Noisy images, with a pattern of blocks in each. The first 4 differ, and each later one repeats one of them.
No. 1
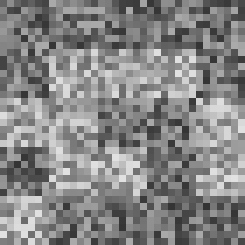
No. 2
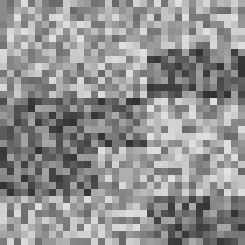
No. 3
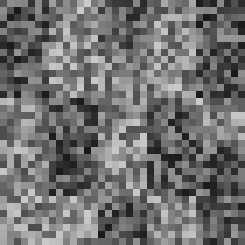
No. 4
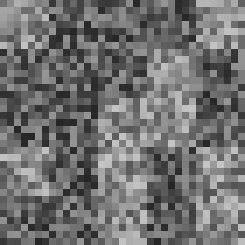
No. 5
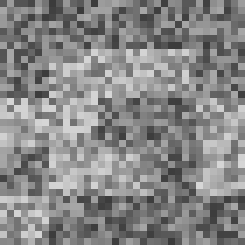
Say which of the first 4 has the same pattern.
1
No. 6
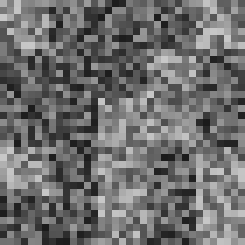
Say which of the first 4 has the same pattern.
4
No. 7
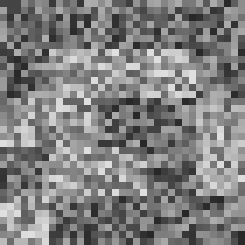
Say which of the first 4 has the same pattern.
1
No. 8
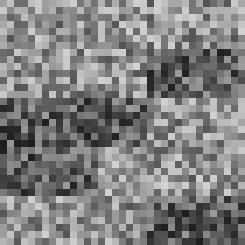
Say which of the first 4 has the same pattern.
2
